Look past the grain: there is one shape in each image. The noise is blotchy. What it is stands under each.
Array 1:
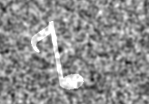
musical note
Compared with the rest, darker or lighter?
lighter
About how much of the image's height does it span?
two thirds
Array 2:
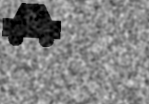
car
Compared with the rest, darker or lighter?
darker
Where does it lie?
top left
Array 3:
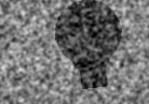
light bulb
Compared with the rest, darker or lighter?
darker
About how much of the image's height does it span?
nearly all
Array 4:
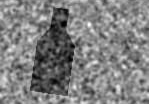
bottle
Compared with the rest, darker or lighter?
darker
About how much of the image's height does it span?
nearly all
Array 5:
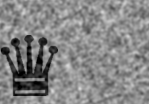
chess queen
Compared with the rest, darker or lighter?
darker
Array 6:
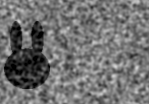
rabbit's head
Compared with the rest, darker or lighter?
darker
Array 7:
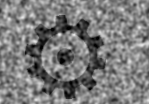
gear
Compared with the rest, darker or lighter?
darker
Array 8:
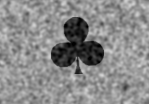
club
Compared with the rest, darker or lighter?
darker
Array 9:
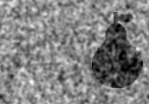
pear
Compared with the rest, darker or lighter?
darker
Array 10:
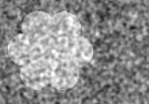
flower
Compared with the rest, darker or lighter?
lighter
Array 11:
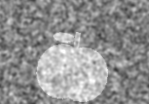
apple
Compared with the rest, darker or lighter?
lighter
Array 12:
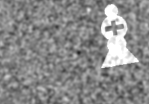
chess bishop
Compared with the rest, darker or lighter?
lighter
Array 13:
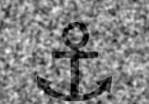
anchor
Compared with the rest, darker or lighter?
darker
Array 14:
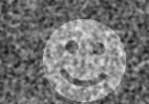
smiling face
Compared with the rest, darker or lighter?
lighter
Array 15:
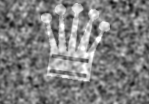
chess queen
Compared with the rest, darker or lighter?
lighter
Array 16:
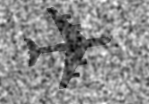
airplane
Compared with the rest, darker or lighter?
darker
